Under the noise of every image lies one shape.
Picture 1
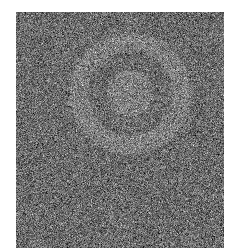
light bullseye
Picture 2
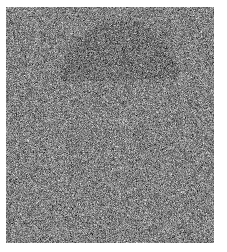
dark half disc
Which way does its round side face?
up
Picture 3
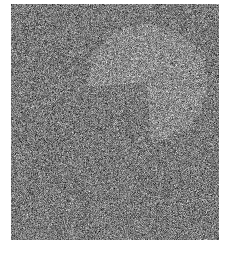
light disc with a wedge cut out
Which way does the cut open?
down and left
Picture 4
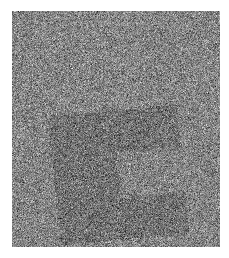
dark square with a notch
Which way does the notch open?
right
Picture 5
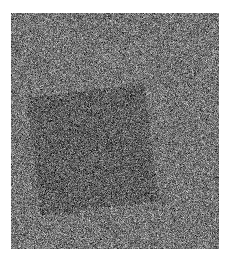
dark square
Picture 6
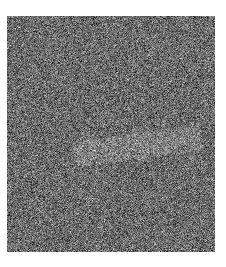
light bar
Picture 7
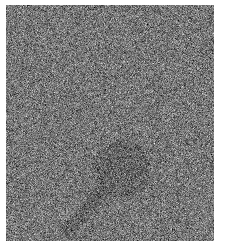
dark lollipop, bottom middle
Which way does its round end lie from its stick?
up and right
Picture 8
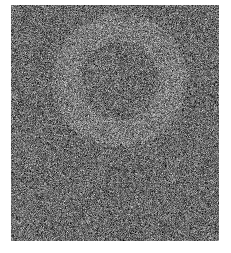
light ring
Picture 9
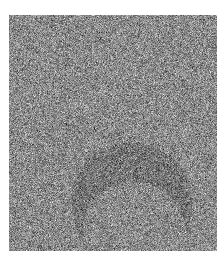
dark crescent
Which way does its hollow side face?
down
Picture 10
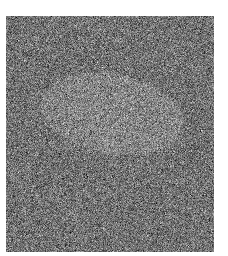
light ellipse
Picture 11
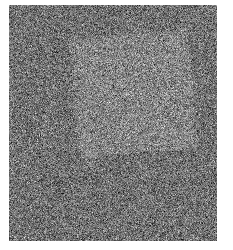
light square
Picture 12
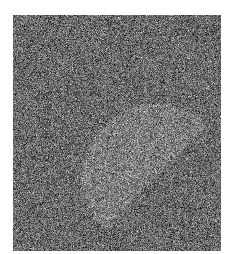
light half disc
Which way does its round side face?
up and left
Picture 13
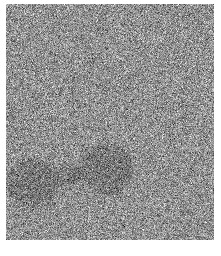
dark dumbbell
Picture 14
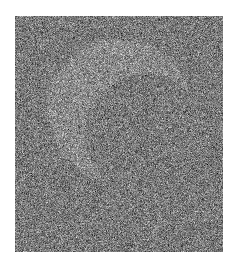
light crescent
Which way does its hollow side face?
down and right
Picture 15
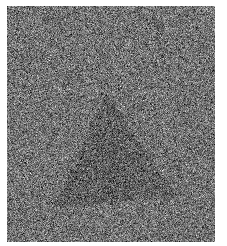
dark triangle
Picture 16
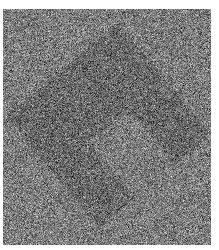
dark square with a notch
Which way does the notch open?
down and right
